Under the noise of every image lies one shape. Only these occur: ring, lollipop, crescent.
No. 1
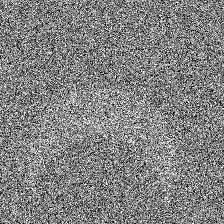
light crescent
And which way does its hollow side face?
down
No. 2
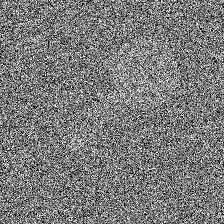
light lollipop
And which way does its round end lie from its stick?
up and right
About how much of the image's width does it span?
half
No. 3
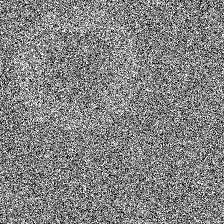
light ring
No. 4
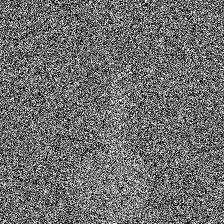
light lollipop
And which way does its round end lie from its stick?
down
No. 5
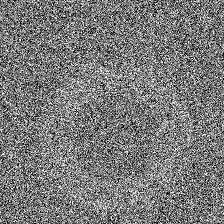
light ring
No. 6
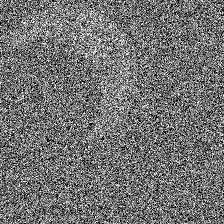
light crescent
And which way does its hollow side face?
down and left
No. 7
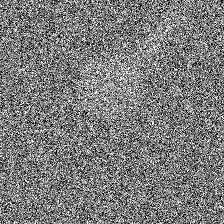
light lollipop
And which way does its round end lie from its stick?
down and left
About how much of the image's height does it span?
half
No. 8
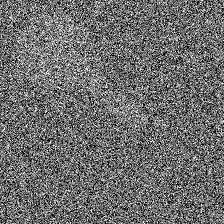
light lollipop
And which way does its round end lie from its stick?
up and left
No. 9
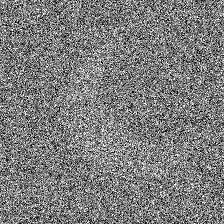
light crescent
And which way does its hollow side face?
up and right
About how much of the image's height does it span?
two thirds
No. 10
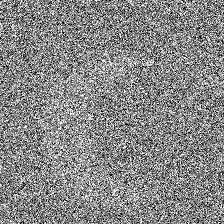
light crescent
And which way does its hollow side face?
right
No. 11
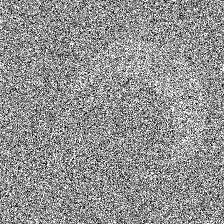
light crescent
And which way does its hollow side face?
down and left
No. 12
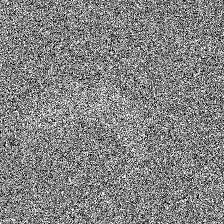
light crescent
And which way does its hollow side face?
down
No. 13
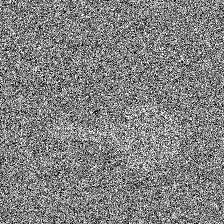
light lollipop
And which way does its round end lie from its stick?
right
